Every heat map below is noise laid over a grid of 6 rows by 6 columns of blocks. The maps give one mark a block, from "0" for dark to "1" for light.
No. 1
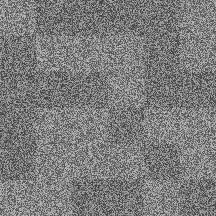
100001
011101
000100
011011
011101
110010
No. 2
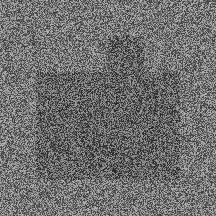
111111
111011
100001
100001
100001
111111
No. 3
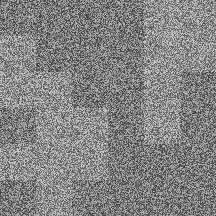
000011
100011
110010
011010
111000
010000
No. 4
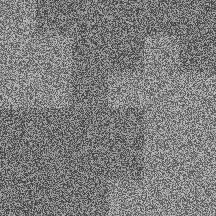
100000
110010
110111
000011
000011
000111
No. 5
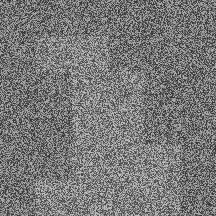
000000
011000
001100
001100
001110
011110
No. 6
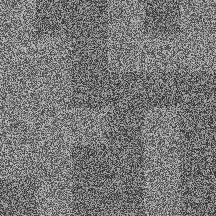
100101
110111
110000
111010
110010
010010
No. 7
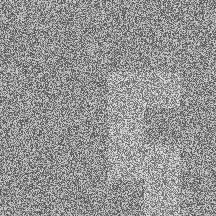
000000
000000
000110
000100
000110
000010
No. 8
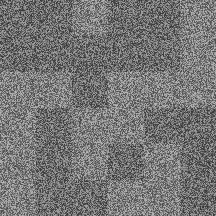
001001
000001
110111
101100
101010
100110
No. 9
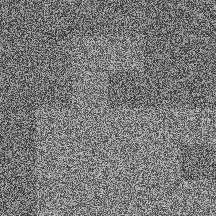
000000
001100
001000
011111
011110
011111
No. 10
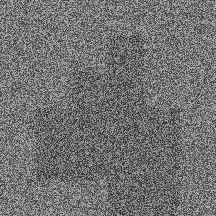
111111
111011
110011
100001
100001
111001
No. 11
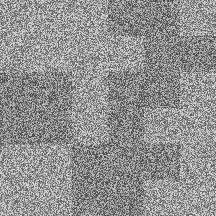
111001
111100
001001
001011
110001
110011
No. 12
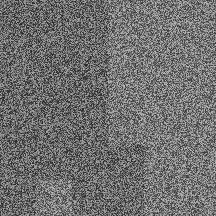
000111
000111
000111
000111
000011
010011
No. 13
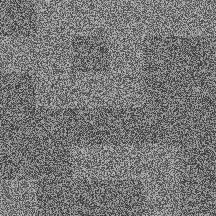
011111
110100
011100
000000
001110
100010
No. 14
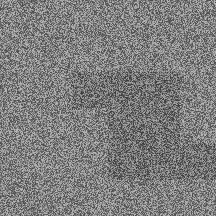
111111
111111
110001
111001
111000
111111
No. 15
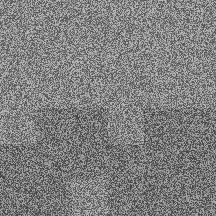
111111
111111
111111
100100
000000
001000
